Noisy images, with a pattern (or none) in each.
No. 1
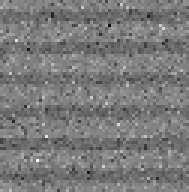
horizontal stripes
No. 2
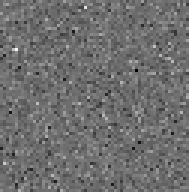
only noise
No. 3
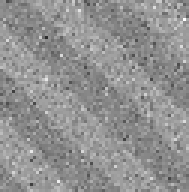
diagonal stripes
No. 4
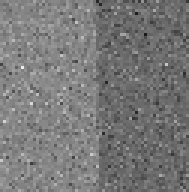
a sharp edge
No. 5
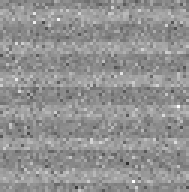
horizontal stripes
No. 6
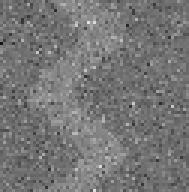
a wavy band
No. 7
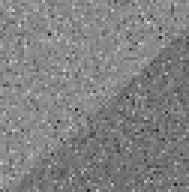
a sharp edge
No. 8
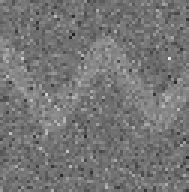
a wavy band
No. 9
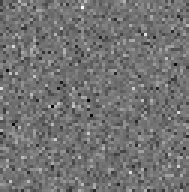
only noise
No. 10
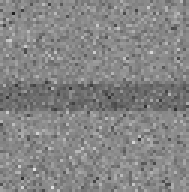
one horizontal stripe
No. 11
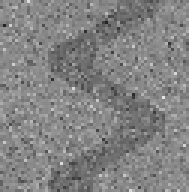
a wavy band
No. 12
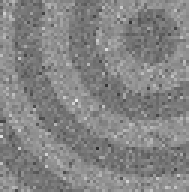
rings round one point
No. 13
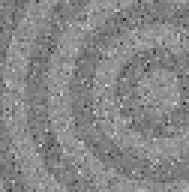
rings round one point
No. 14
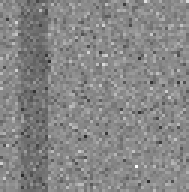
one vertical stripe
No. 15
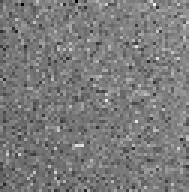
a smooth slope
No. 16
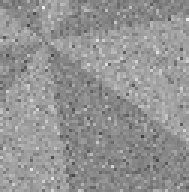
spokes from one point
